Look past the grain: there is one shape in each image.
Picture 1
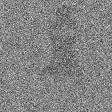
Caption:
dark chess bishop
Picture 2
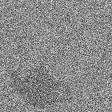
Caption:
dark teapot
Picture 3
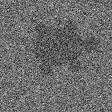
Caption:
dark turtle
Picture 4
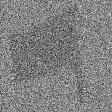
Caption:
dark flag
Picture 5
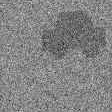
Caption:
dark car
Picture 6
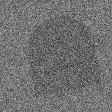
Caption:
dark ghost
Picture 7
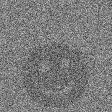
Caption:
dark smiling face
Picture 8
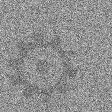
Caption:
dark gear
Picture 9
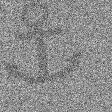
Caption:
dark anchor
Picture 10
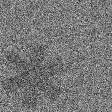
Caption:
dark asterisk
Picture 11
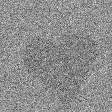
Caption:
dark heart
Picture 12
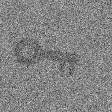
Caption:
dark key
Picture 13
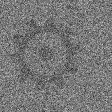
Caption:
dark gear
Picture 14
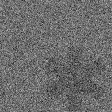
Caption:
dark asterisk
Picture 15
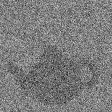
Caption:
dark teapot
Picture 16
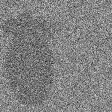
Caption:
dark footprint
